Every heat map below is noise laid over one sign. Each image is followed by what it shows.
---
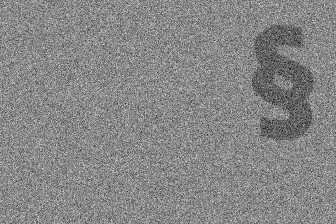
dark section sign
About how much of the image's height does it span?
half
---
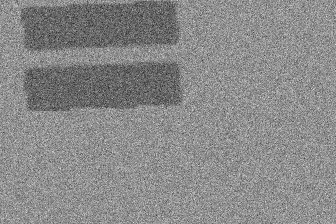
dark equals sign
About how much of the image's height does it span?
half
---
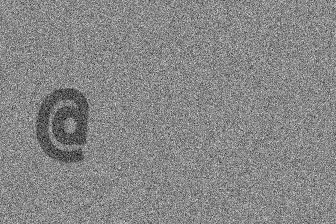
dark at sign, middle left
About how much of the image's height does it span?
a third
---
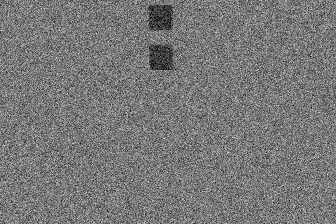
dark colon, top middle
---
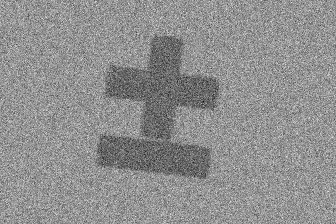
dark plus-minus sign
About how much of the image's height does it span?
two thirds
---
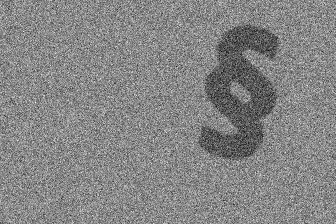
dark section sign
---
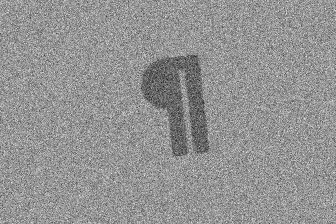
dark pilcrow
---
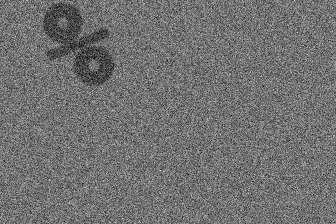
dark percent sign, top left
